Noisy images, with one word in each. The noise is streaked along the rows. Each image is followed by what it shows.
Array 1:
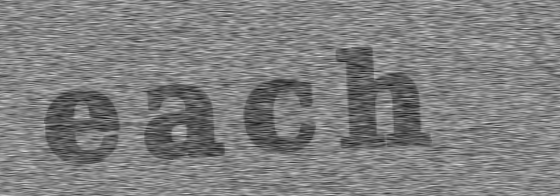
each
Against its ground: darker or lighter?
darker
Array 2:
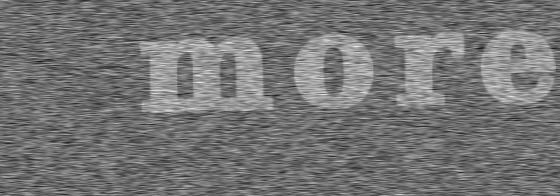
more
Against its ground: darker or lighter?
lighter
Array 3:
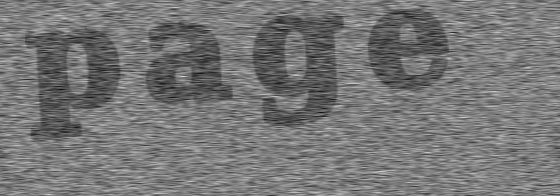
page
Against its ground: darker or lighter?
darker
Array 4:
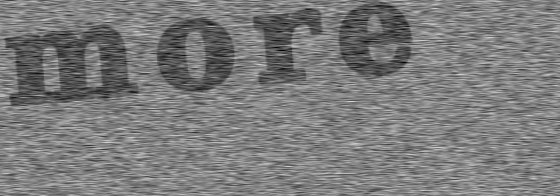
more
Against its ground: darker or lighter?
darker
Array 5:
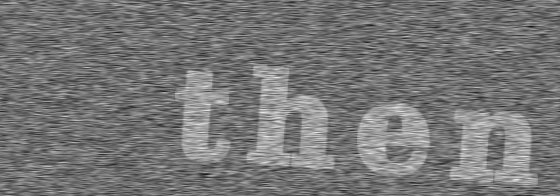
then
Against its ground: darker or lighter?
lighter
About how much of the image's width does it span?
two thirds
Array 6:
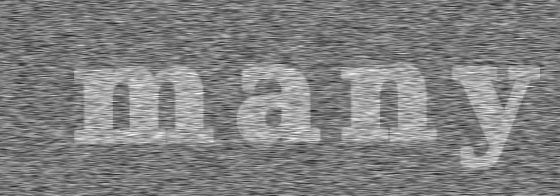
many
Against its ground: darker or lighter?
lighter
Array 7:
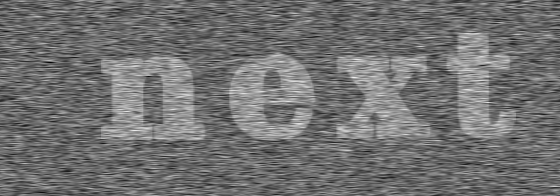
next
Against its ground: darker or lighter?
lighter
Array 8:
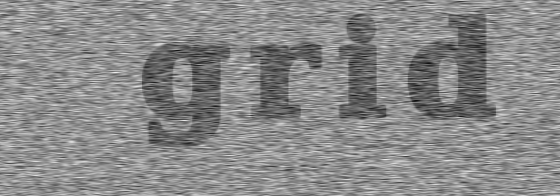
grid
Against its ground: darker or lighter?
darker
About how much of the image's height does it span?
two thirds
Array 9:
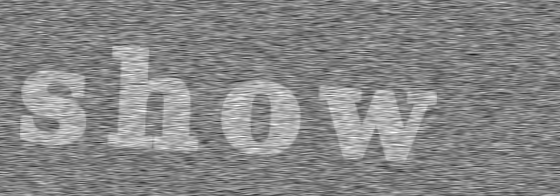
show
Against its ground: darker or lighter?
lighter
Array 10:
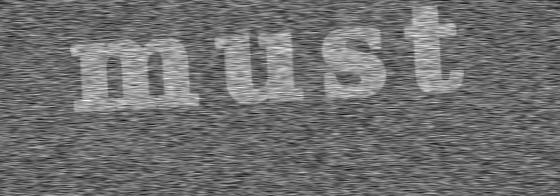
must
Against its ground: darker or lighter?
lighter
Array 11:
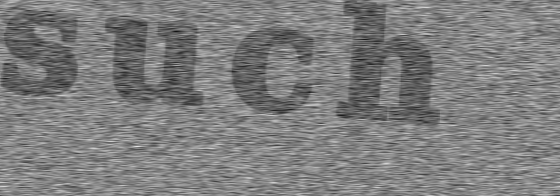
such
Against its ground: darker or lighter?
darker
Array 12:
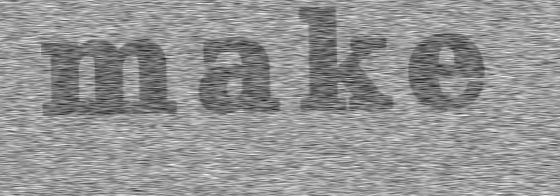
make
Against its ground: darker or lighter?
darker
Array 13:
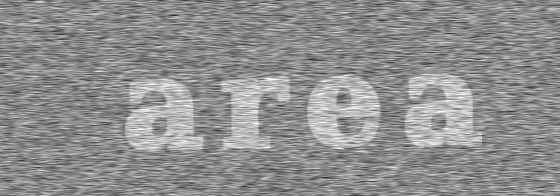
area
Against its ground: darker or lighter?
lighter
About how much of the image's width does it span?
two thirds
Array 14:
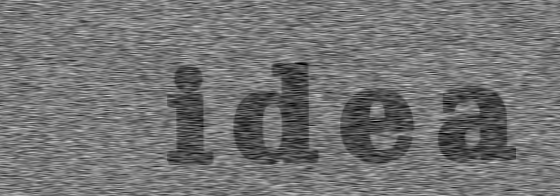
idea
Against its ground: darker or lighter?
darker
